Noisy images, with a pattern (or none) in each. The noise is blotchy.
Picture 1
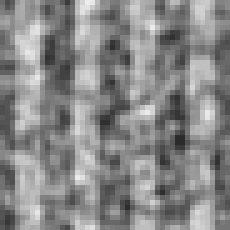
vertical stripes
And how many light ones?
4
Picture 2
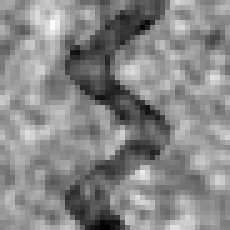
a wavy band
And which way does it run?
top to bottom
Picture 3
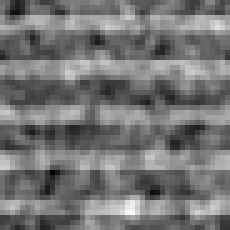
horizontal stripes
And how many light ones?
5
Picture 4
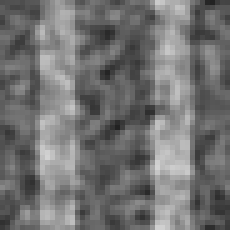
vertical stripes
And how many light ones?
2
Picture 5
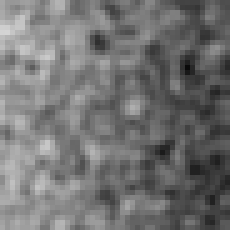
a smooth slope
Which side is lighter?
left
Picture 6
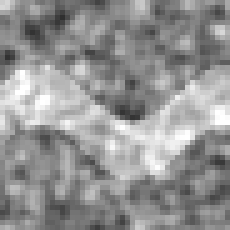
a wavy band
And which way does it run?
left to right
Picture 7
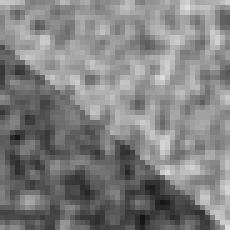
a sharp edge
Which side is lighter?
top right
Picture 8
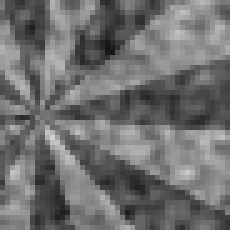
spokes from one point
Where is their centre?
middle left
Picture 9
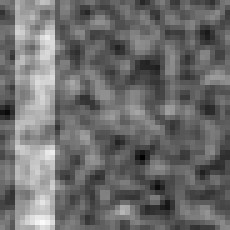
one vertical stripe
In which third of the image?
left
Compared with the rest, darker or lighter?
lighter
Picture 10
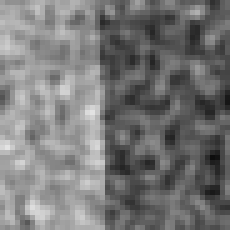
a sharp edge
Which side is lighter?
left
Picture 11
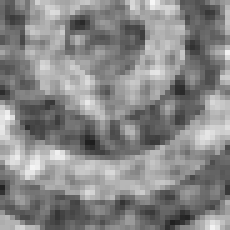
rings round one point
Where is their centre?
top middle
